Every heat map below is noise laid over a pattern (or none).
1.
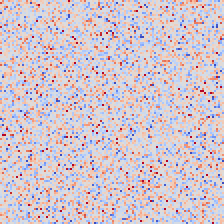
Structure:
only noise
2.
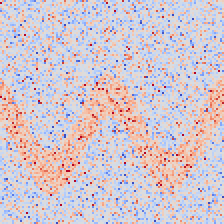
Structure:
a wavy band
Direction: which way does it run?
left to right
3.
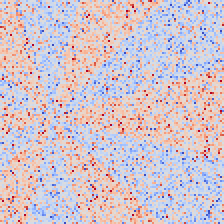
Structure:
spokes from one point
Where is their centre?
middle left
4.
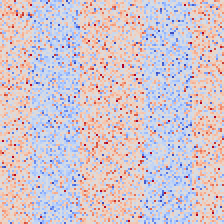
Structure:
vertical stripes
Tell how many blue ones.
2
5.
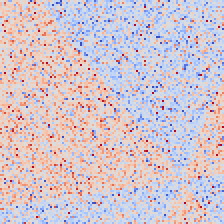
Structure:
spokes from one point
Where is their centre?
bottom right
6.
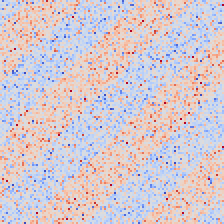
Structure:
diagonal stripes
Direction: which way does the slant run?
bottom left to top right
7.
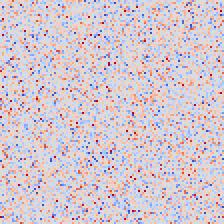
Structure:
only noise
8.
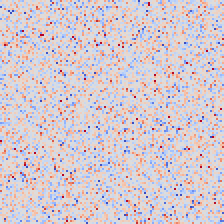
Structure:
only noise
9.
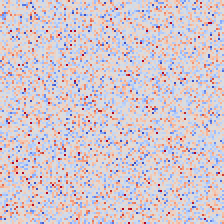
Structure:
only noise
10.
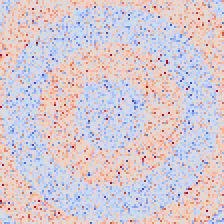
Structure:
rings round one point
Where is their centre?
centre
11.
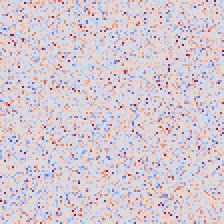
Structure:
only noise
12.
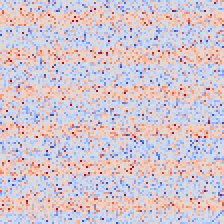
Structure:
horizontal stripes
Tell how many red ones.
6
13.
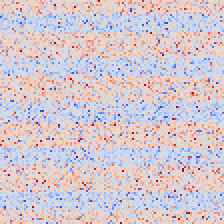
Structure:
horizontal stripes
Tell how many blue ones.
5
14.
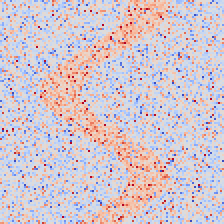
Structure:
a wavy band
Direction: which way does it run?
top to bottom
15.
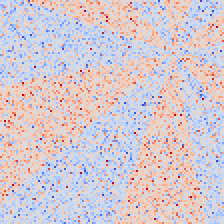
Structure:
spokes from one point
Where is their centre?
top right
